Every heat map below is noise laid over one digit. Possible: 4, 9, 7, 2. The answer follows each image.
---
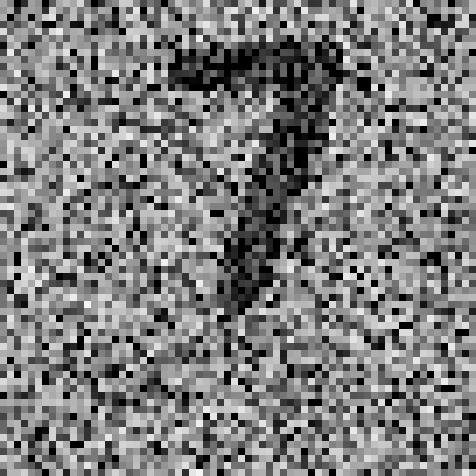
dark 7
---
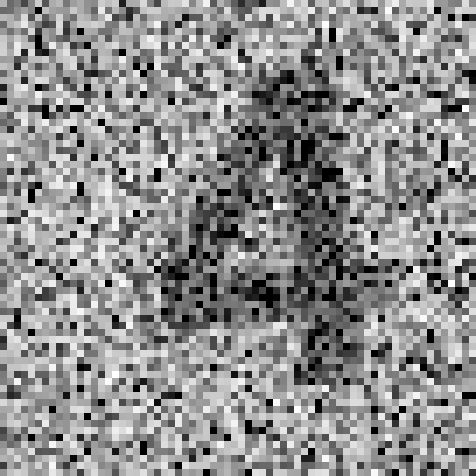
dark 4
